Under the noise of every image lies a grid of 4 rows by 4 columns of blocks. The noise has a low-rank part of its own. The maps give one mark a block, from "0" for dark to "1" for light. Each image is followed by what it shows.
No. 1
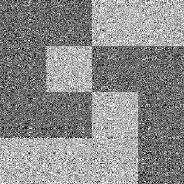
0 0 1 1
0 1 0 0
0 0 1 0
1 1 1 0
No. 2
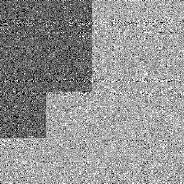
0 0 1 1
0 0 1 1
0 1 1 1
1 1 1 1
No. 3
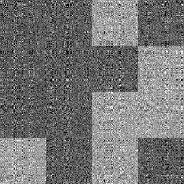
0 0 1 0
0 0 0 1
0 0 1 1
1 0 1 0
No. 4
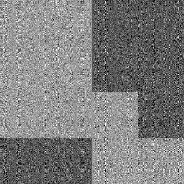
1 1 0 0
1 1 0 0
1 1 1 0
0 0 1 1
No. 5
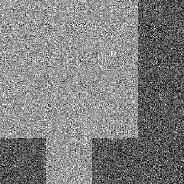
1 1 1 0
1 1 1 0
1 1 1 0
0 1 0 0
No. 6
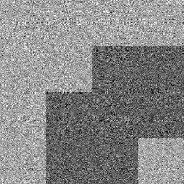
1 1 1 1
1 1 0 0
1 0 0 0
1 0 0 1
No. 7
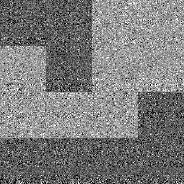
0 0 1 1
1 0 1 1
1 1 1 0
0 0 0 0
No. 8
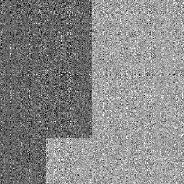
0 0 1 1
0 0 1 1
0 0 1 1
0 1 1 1
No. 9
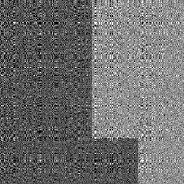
0 0 1 1
0 0 1 1
0 0 1 1
0 0 0 1
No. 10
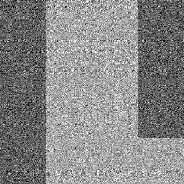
0 1 1 0
0 1 1 0
0 1 1 0
0 1 1 1
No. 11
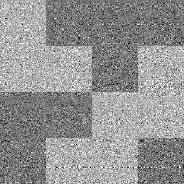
1 0 0 0
1 1 0 1
0 0 1 1
0 1 1 0
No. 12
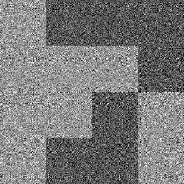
1 0 0 0
1 1 1 0
1 1 0 1
1 0 0 1
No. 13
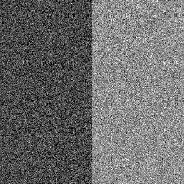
0 0 1 1
0 0 1 1
0 0 1 1
0 0 1 1
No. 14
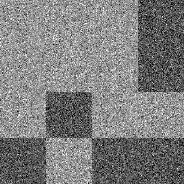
1 1 1 0
1 1 1 0
1 0 1 1
0 1 0 0
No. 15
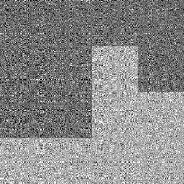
0 0 0 0
0 0 1 0
0 0 1 1
1 1 1 1
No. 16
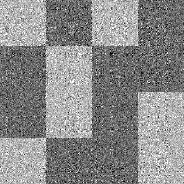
1 0 1 0
0 1 0 0
0 1 0 1
1 0 0 1
